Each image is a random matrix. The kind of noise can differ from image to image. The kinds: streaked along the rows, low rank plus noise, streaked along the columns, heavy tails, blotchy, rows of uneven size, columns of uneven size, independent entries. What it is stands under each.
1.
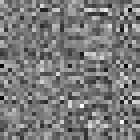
low rank plus noise
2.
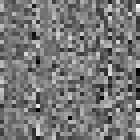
columns of uneven size
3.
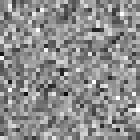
independent entries
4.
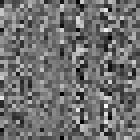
columns of uneven size
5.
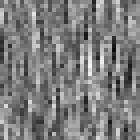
streaked along the columns
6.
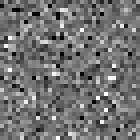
heavy tails
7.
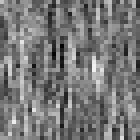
streaked along the columns
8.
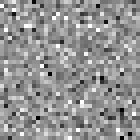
heavy tails
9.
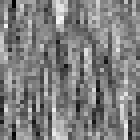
streaked along the columns
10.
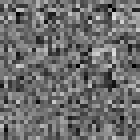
low rank plus noise
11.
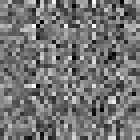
low rank plus noise
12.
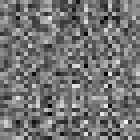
low rank plus noise
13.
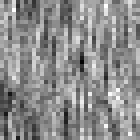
streaked along the columns
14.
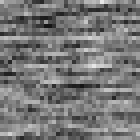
streaked along the rows
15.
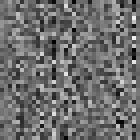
columns of uneven size
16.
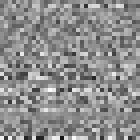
rows of uneven size
